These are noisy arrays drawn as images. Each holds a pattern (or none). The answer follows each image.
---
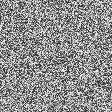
only noise
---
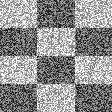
a checkerboard
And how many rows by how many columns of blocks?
4 by 3
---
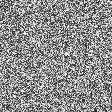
only noise
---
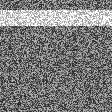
one band of rows
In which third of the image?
top
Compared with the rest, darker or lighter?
lighter
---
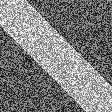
a diagonal band
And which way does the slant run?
top left to bottom right
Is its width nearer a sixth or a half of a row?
a half
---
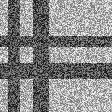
bands of rows crossing bands of columns
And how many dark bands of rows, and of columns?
2 and 2
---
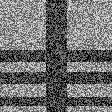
bands of rows crossing bands of columns
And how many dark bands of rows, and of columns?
3 and 1
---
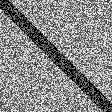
a diagonal band
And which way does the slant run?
top left to bottom right
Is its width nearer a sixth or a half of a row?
a sixth
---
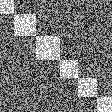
blocks along the diagonal
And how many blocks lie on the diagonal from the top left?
6
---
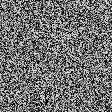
only noise
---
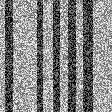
bands of columns
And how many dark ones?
5
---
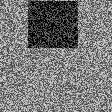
one block
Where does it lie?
top middle
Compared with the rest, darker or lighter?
darker
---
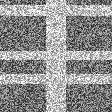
bands of rows crossing bands of columns
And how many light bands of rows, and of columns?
3 and 1
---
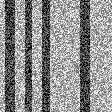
bands of columns
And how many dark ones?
4
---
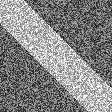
a diagonal band
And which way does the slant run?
top left to bottom right
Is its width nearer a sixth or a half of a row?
a half
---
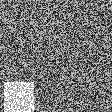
one block
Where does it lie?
bottom left
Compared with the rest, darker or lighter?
lighter
